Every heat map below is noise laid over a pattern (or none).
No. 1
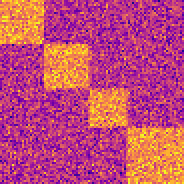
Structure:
blocks along the diagonal
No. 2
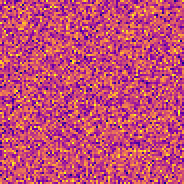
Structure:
only noise
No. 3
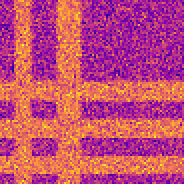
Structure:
bands of rows crossing bands of columns
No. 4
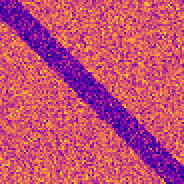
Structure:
a diagonal band
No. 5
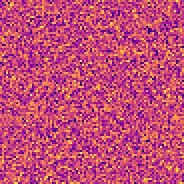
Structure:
only noise
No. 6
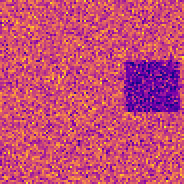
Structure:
one block
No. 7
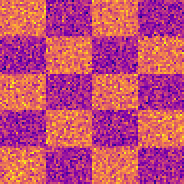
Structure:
a checkerboard
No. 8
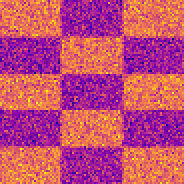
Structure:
a checkerboard
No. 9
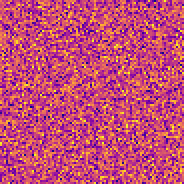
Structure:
only noise
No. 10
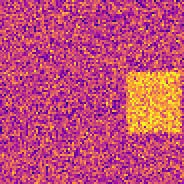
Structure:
one block
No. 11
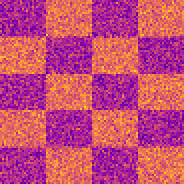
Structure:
a checkerboard
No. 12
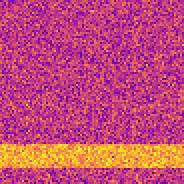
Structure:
one band of rows
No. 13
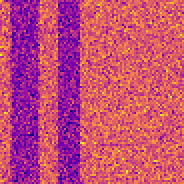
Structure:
bands of columns
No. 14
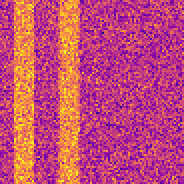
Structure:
bands of columns
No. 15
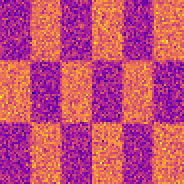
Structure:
a checkerboard
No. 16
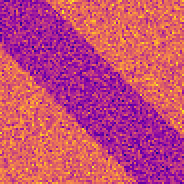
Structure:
a diagonal band
